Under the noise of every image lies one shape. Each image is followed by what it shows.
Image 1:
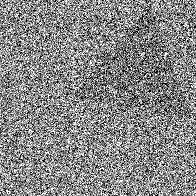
triangle
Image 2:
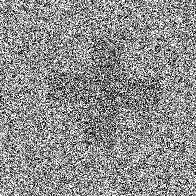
cross
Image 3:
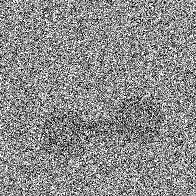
dumbbell
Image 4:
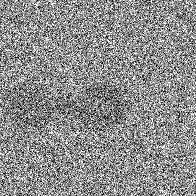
dumbbell
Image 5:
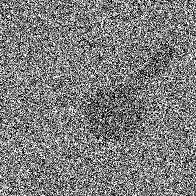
lollipop
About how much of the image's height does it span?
half
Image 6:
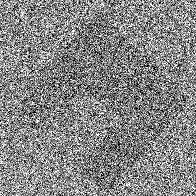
square with a notch
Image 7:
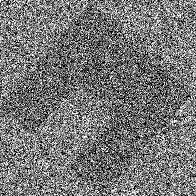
square with a notch
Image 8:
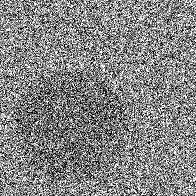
disc
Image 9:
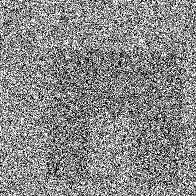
square with a notch
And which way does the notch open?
down
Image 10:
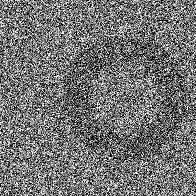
ring
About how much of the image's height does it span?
two thirds
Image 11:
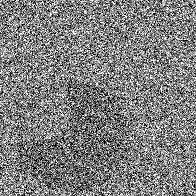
disc with a wedge cut out
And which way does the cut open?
up and left
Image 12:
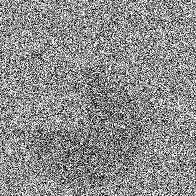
disc with a wedge cut out
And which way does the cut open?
up and left
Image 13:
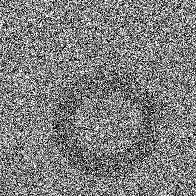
ring
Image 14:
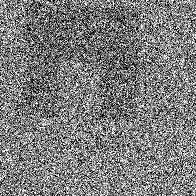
square with a notch
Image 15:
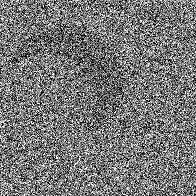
crescent
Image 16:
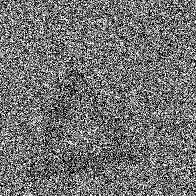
triangle frame
